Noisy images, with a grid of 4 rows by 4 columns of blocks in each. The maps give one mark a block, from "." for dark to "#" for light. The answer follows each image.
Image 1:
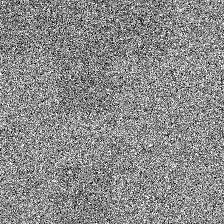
. . . #
# . # #
# # # #
# . # #
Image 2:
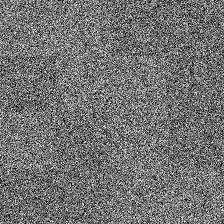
# # . .
. # # .
# . # .
. . # #
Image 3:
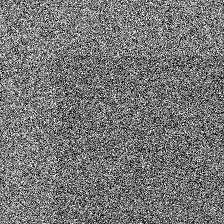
# # # #
# . . .
# . . .
# . . .
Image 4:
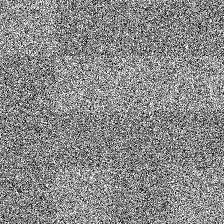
# . . .
. # # #
. . . .
. # . #
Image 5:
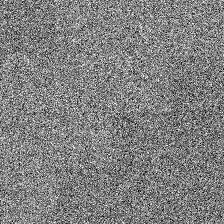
. # # #
# # # .
# # . .
# . . .
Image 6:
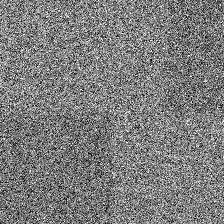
# # # .
# # # .
. . # #
. . # #
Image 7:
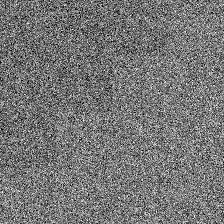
. . . #
. . # #
. # # #
# # # #
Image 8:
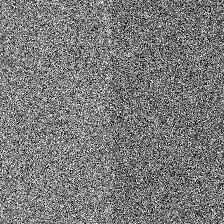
# # . .
# # . .
# # . .
# # . .
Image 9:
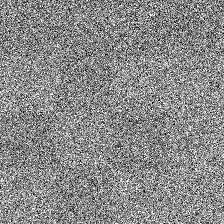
. . . .
# . # #
. # . #
# . # #
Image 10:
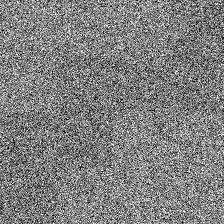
# # # .
# . . .
. . # #
. # # #
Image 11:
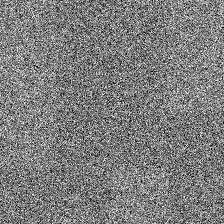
# . . #
# . . #
# . . .
. . # .
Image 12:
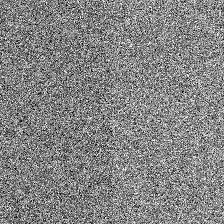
. . # #
. . # #
. . # #
. . # #
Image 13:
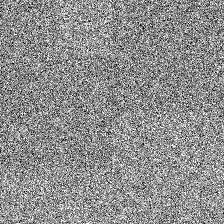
. # . .
. . . .
. . # #
# # # #
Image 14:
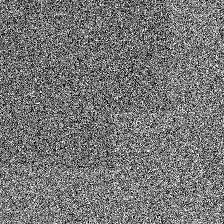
. . . #
. . . #
. . # #
# # # #
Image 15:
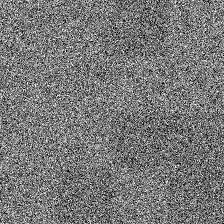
# # . #
# # # #
# # . .
# . # .
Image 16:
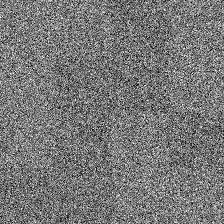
# # . #
# . . #
# . # .
. . # #
